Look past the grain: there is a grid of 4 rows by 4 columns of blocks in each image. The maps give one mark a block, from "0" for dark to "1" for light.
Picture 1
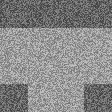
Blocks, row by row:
0 0 0 0
1 1 1 1
1 1 1 1
0 1 1 0
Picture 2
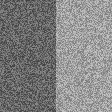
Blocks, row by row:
0 0 1 1
0 0 1 1
0 0 1 1
0 0 1 1
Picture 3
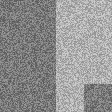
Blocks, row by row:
0 0 1 1
0 0 1 1
0 0 1 1
0 0 1 0
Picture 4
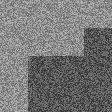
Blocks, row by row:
1 1 1 1
1 1 1 0
1 0 0 0
1 0 0 0
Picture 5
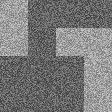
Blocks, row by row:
1 0 0 0
1 0 1 1
0 0 0 1
0 0 0 1
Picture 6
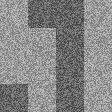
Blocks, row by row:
1 0 0 1
1 1 0 1
1 1 0 1
0 1 0 1
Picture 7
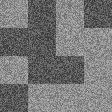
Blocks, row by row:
1 0 1 0
0 0 1 1
1 0 0 1
0 1 1 1
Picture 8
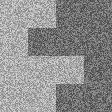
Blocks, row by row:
1 1 0 0
1 0 0 0
1 1 1 0
1 1 0 0
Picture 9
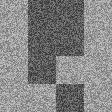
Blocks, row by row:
1 0 0 1
1 0 0 1
1 0 1 1
1 1 0 1
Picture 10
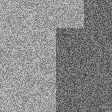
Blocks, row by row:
1 1 1 0
1 1 0 0
1 1 0 0
1 1 0 0
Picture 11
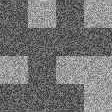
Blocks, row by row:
0 1 0 1
0 0 0 0
1 0 1 1
0 0 0 1
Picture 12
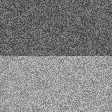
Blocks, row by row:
0 0 0 0
0 0 0 0
1 1 1 1
1 1 1 1
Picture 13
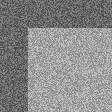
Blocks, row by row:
0 0 0 0
0 1 1 1
0 1 1 1
0 1 1 1
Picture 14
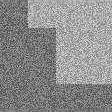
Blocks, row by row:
0 1 1 1
0 0 1 1
0 0 1 1
0 0 0 0
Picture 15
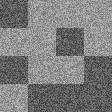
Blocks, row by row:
0 1 1 1
1 1 0 1
0 1 1 0
1 0 0 0
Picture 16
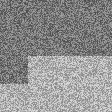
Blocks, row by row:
0 0 0 0
0 0 0 0
0 1 1 1
1 1 1 1
